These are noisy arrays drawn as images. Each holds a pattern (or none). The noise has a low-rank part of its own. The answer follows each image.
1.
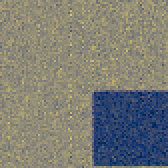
one block
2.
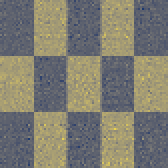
a checkerboard
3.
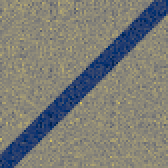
a diagonal band
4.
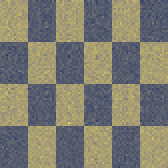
a checkerboard
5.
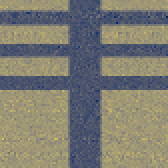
bands of rows crossing bands of columns
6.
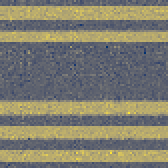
bands of rows
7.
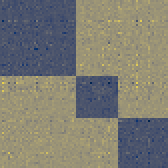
blocks along the diagonal
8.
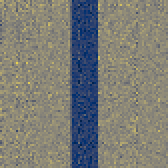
one band of columns
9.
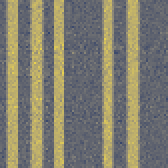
bands of columns
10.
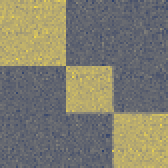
blocks along the diagonal
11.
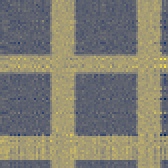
bands of rows crossing bands of columns
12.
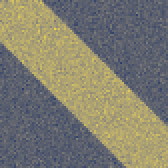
a diagonal band
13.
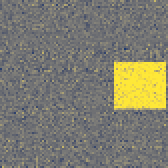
one block
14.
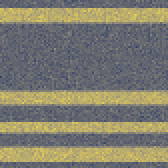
bands of rows
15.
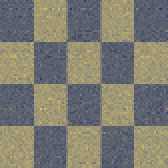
a checkerboard
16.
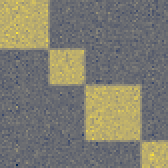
blocks along the diagonal
